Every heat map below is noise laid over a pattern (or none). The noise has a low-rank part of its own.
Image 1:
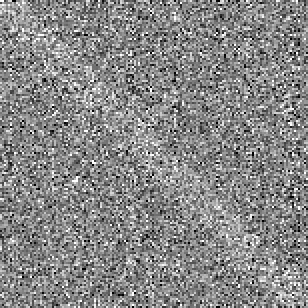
a diagonal band
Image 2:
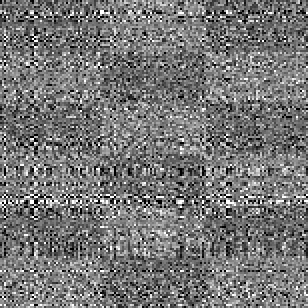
a checkerboard
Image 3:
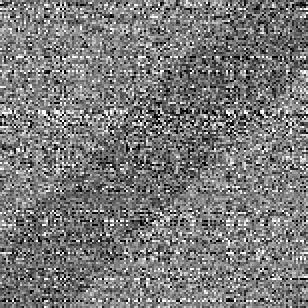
a diagonal band
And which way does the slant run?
bottom left to top right
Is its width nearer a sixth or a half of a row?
a half
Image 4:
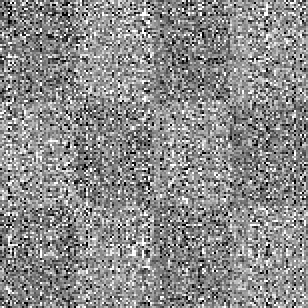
a checkerboard
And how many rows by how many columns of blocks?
3 by 4
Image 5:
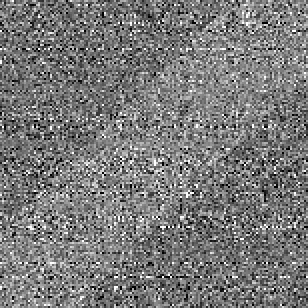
a diagonal band
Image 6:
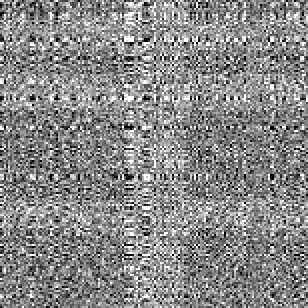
bands of rows crossing bands of columns
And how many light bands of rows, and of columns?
3 and 1
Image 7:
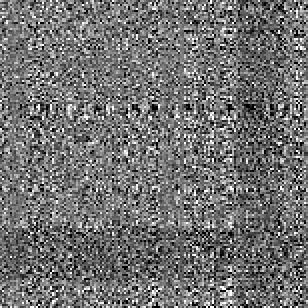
bands of rows crossing bands of columns
